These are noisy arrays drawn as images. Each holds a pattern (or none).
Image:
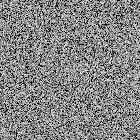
only noise
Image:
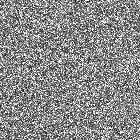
only noise
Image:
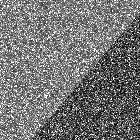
a sharp edge
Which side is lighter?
top left
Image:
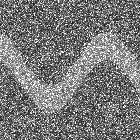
a wavy band
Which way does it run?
left to right
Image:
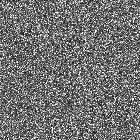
only noise
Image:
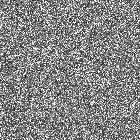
only noise
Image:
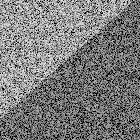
a sharp edge
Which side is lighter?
top left
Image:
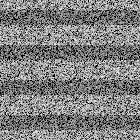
horizontal stripes
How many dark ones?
4
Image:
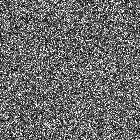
only noise
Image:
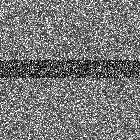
one horizontal stripe
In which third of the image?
middle
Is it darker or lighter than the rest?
darker
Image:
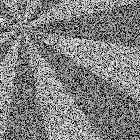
spokes from one point
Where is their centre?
top left
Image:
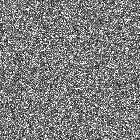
only noise
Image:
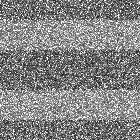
horizontal stripes
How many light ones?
2
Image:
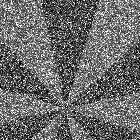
spokes from one point
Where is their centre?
bottom middle
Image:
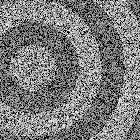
rings round one point
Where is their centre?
middle left
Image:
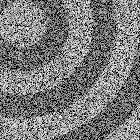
rings round one point
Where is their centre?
top left
